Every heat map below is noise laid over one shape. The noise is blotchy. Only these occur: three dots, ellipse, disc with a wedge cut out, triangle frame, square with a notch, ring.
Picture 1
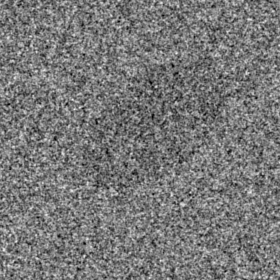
dark ellipse
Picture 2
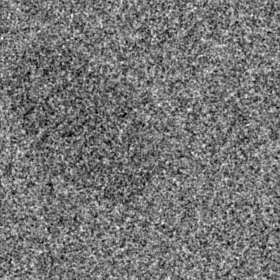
dark ellipse
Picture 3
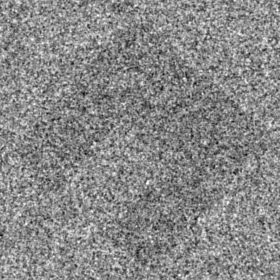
dark square with a notch
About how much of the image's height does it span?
nearly all
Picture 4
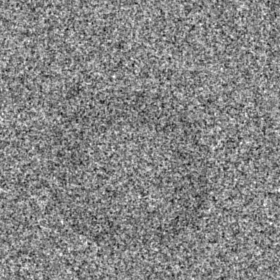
dark ring
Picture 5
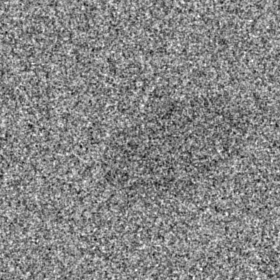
dark ellipse
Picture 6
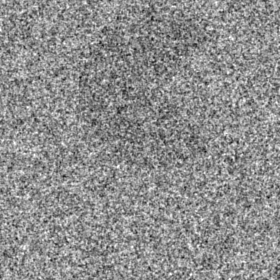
dark disc with a wedge cut out
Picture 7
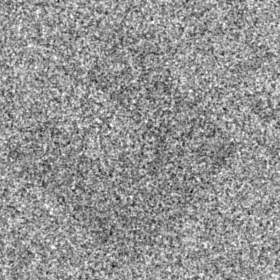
dark square with a notch
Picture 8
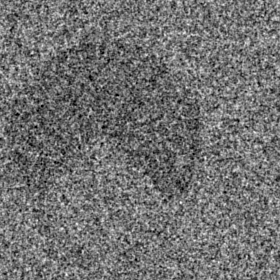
dark disc with a wedge cut out
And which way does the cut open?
down
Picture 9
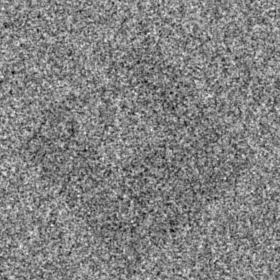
dark square with a notch
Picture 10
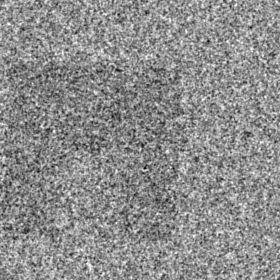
dark square with a notch
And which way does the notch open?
down
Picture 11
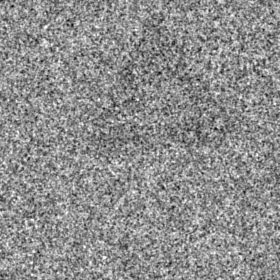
dark triangle frame
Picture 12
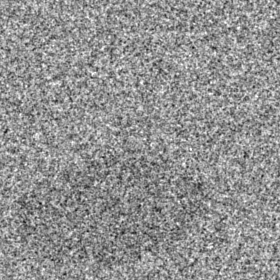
dark ellipse
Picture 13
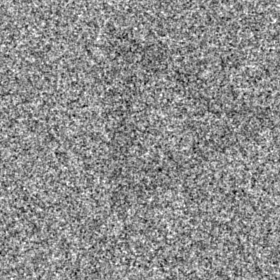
dark triangle frame
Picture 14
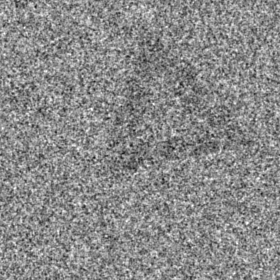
dark triangle frame
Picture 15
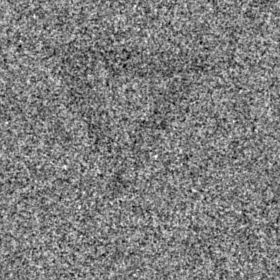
dark triangle frame
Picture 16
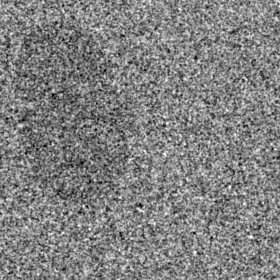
dark ellipse
